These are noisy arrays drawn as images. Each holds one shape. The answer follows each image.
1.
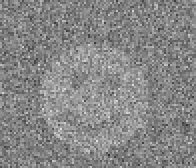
smiling face
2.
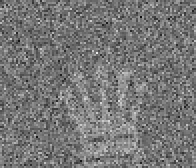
chess queen
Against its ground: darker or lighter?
lighter
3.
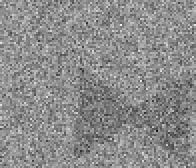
bow tie
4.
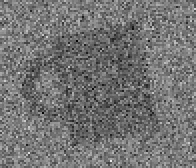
cup
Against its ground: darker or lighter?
darker
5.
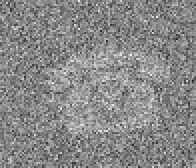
telephone
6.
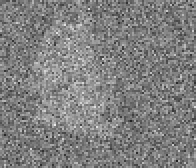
chess knight
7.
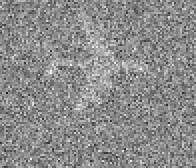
airplane
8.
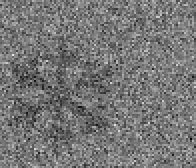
snowflake
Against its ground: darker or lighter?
darker
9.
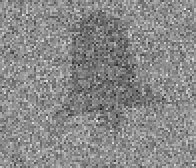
bell
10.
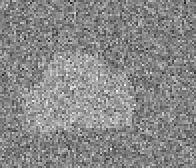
cloud
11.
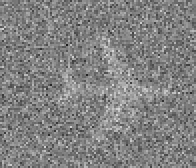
airplane
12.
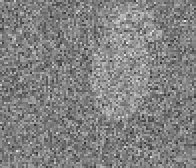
footprint
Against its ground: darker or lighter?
lighter
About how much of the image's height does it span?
two thirds
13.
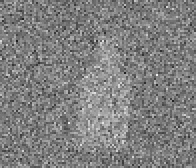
bottle
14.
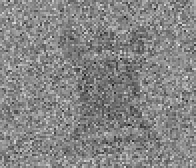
chess rook
